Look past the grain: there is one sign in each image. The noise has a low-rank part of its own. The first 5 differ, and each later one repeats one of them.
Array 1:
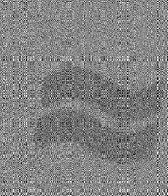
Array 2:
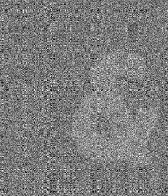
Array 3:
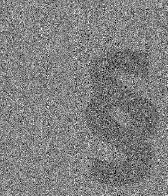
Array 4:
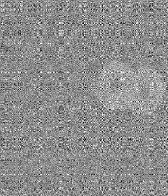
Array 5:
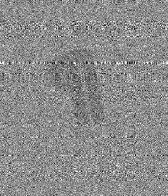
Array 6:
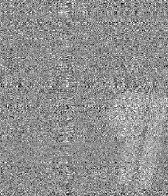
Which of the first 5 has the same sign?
5
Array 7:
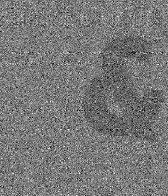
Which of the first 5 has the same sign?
2
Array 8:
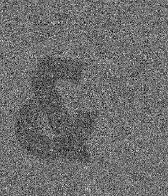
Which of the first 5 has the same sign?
2
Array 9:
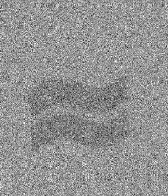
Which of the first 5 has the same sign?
1
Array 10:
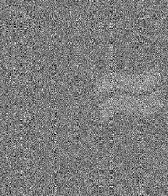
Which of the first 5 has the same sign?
1
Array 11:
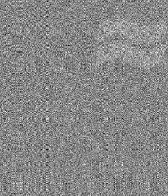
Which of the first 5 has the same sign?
1
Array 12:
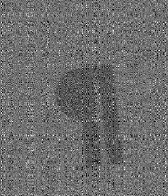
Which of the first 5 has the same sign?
5
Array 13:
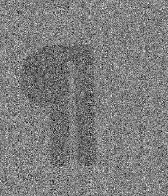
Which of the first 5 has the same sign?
5
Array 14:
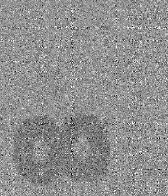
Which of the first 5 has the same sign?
4
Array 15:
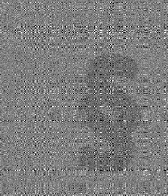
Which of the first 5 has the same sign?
3
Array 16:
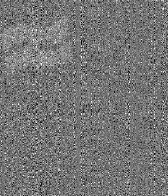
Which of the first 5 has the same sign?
1
